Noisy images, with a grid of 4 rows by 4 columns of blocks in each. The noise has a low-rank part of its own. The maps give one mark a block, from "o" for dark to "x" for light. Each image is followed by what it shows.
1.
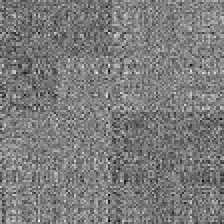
ooxx
oxxx
xxoo
xxoo
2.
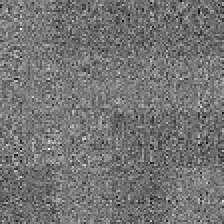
xooo
xxxx
xxoo
oxox
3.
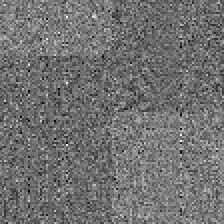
xxoo
oooo
ooxx
ooxx
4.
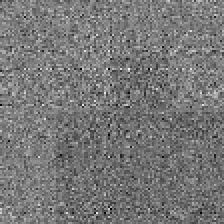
xxxx
xxox
xooo
xooo
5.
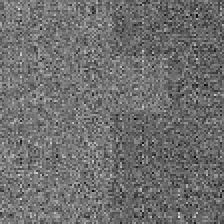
xxoo
xxxo
xxoo
xxoo
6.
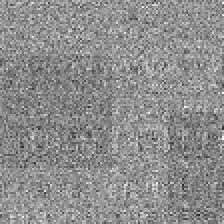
xxxx
ooxx
ooxo
xxxo
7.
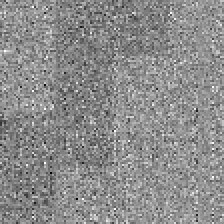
xoox
xoxx
ooxx
oxxx
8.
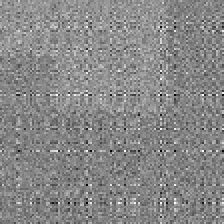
xxxo
oxxo
oooo
oooo
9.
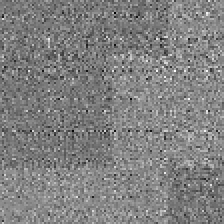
ooox
ooxx
ooxx
xxxo
